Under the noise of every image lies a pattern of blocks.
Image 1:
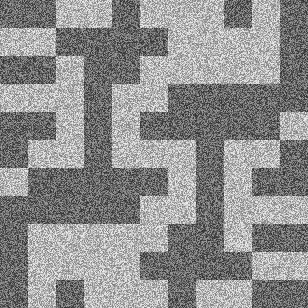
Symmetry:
the same after a half turn
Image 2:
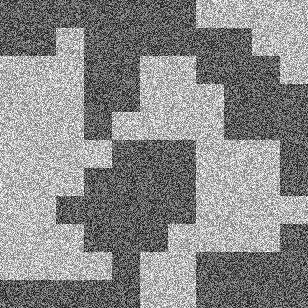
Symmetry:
no symmetry
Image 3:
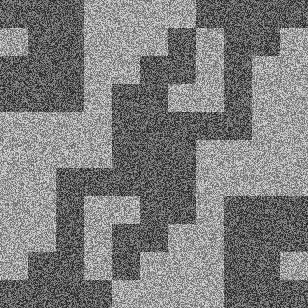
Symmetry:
the same after a half turn
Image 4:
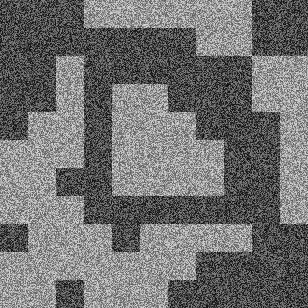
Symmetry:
mirrored about the diagonal from the bottom left
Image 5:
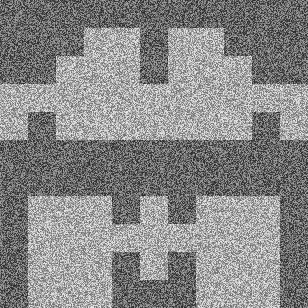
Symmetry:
left and right mirror each other
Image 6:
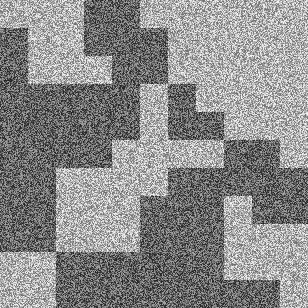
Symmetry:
mirrored about the diagonal from the bottom left
